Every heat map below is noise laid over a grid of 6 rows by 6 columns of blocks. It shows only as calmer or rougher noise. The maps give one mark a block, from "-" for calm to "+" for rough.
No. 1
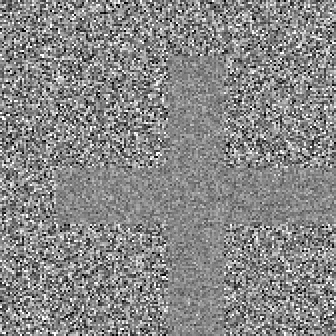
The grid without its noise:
++++++
+++-++
+++-++
+-----
+++-++
+++-++
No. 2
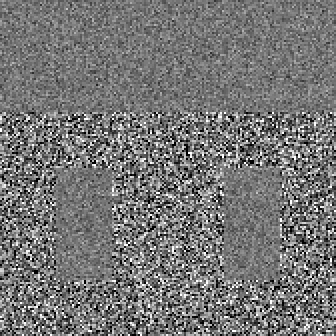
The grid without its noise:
------
------
++++++
+-++-+
+-++-+
++++++
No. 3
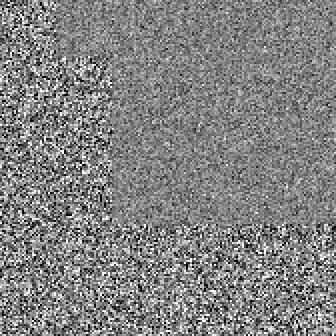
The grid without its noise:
+-----
++----
++----
++----
++++++
++++++
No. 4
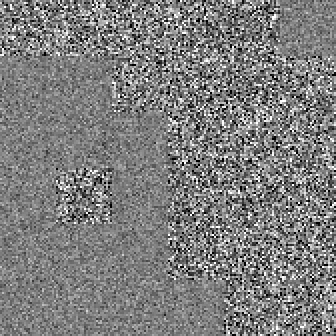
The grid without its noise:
+++++-
--++++
---+++
-+-+++
---+++
----++
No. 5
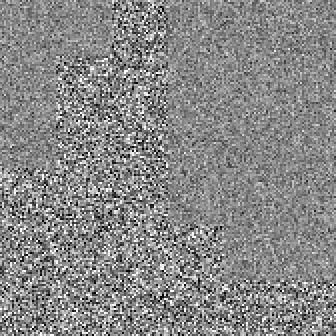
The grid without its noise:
--+---
-++---
-++---
+++---
++++--
++++++
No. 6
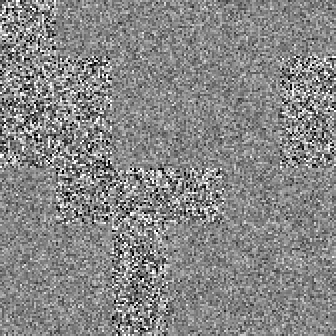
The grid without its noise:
+-----
++---+
++---+
-+++--
--+---
--+---
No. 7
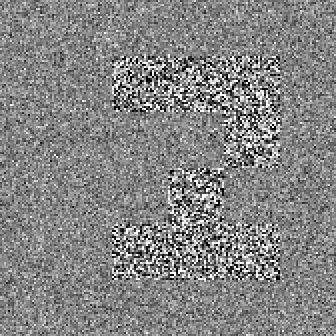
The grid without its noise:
------
--+++-
----+-
---+--
--+++-
------
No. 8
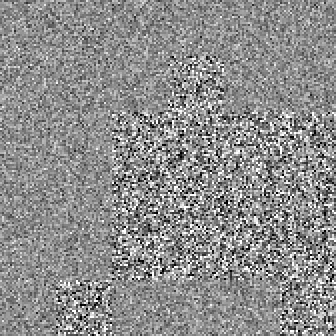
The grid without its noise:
------
---+--
--++++
--++++
--++++
-+---+
